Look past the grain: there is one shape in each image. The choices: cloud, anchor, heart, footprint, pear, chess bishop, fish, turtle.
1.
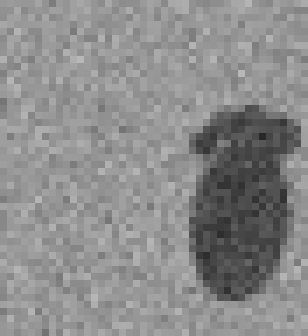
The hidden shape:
footprint
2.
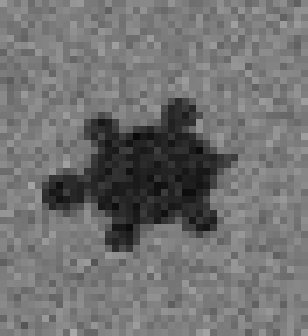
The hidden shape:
turtle
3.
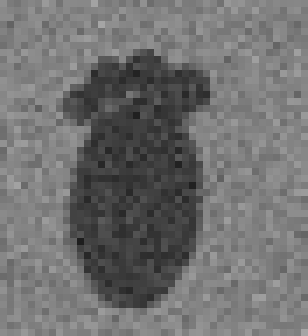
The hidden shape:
footprint
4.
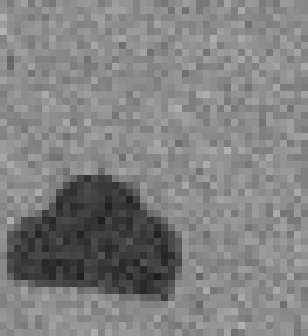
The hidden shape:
cloud
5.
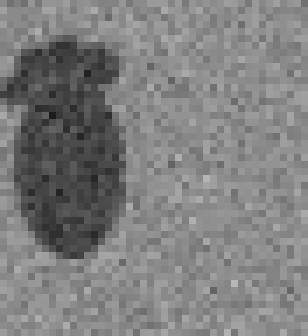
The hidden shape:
footprint
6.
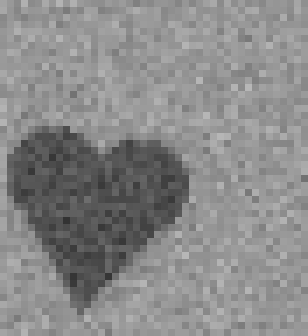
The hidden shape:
heart
